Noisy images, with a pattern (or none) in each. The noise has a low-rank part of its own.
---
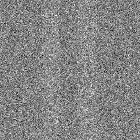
bands of columns
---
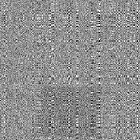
one block
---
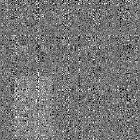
one block
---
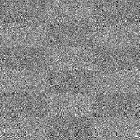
a checkerboard
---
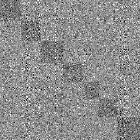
blocks along the diagonal
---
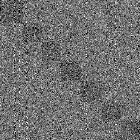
blocks along the diagonal
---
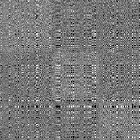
blocks along the diagonal
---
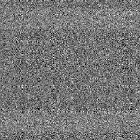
bands of rows
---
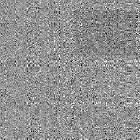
one block
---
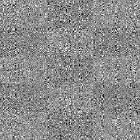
a checkerboard
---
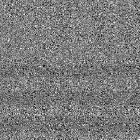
bands of rows
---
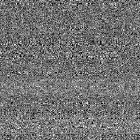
bands of rows
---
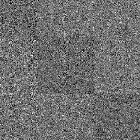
blocks along the diagonal
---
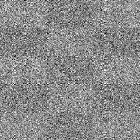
a checkerboard
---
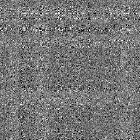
bands of rows crossing bands of columns
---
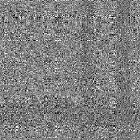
bands of rows crossing bands of columns
